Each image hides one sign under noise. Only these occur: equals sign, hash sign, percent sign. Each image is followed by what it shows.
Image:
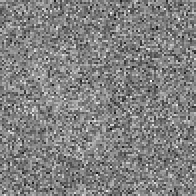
percent sign
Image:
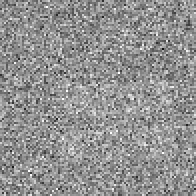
equals sign
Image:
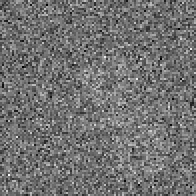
percent sign
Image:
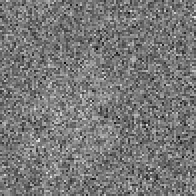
hash sign
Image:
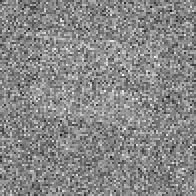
equals sign
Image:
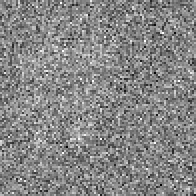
hash sign
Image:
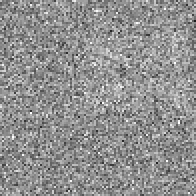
equals sign
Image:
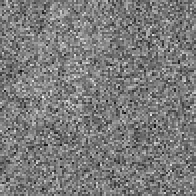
hash sign
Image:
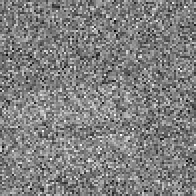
equals sign
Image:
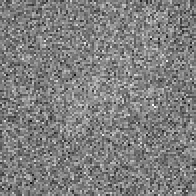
hash sign
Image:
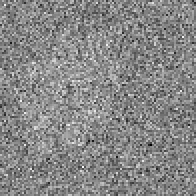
hash sign
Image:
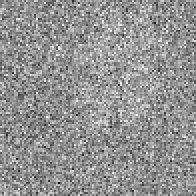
hash sign
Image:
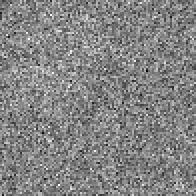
hash sign
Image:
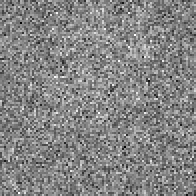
hash sign
